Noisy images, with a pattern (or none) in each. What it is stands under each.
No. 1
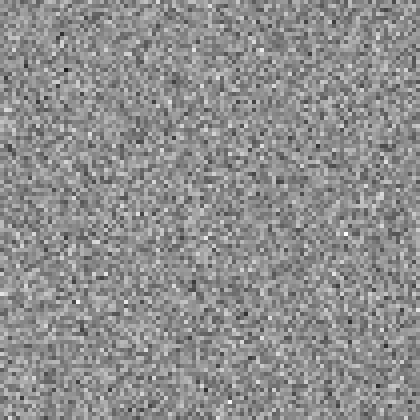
only noise
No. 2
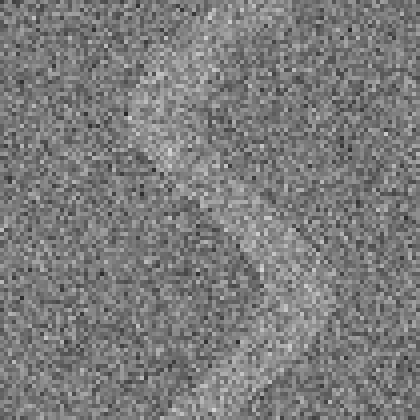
a wavy band
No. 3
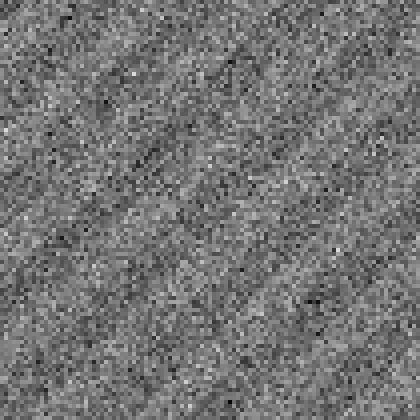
diagonal stripes
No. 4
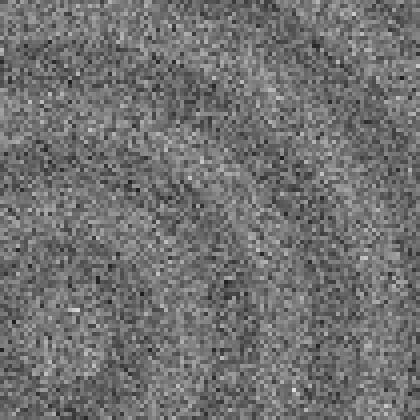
rings round one point
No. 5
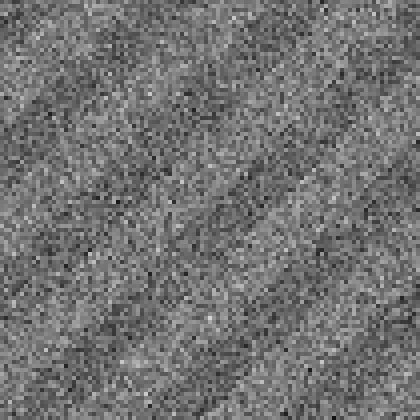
diagonal stripes
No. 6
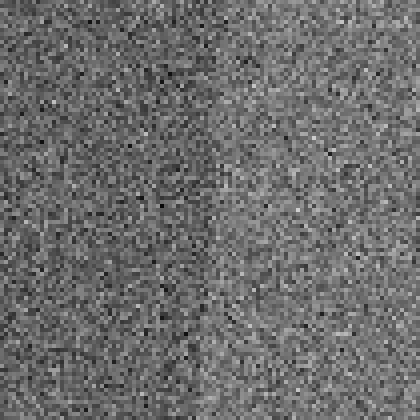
a sharp edge
